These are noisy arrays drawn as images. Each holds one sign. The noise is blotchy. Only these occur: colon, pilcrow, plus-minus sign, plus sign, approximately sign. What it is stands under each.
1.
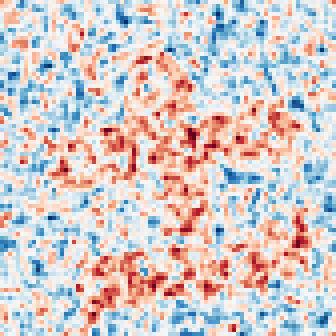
plus-minus sign
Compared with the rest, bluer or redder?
redder
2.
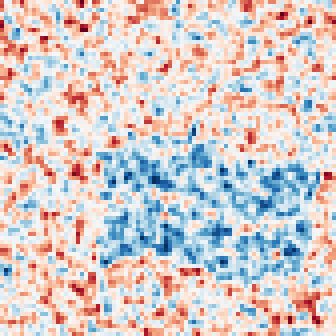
approximately sign
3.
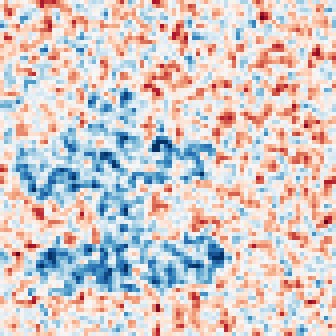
plus-minus sign
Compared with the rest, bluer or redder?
bluer
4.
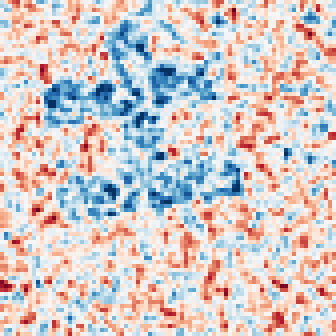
plus-minus sign
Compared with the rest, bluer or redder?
bluer
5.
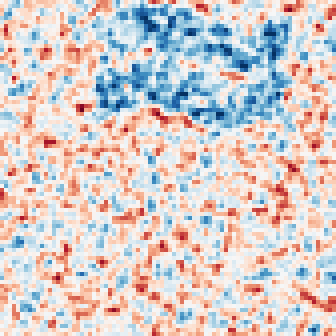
approximately sign
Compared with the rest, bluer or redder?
bluer
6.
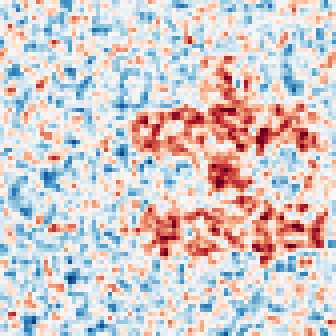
plus-minus sign
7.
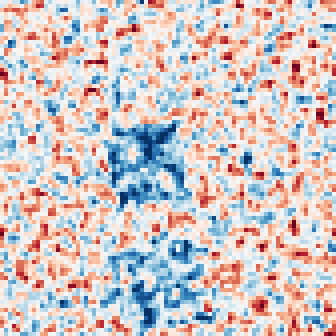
colon
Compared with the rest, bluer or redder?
bluer
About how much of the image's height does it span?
two thirds
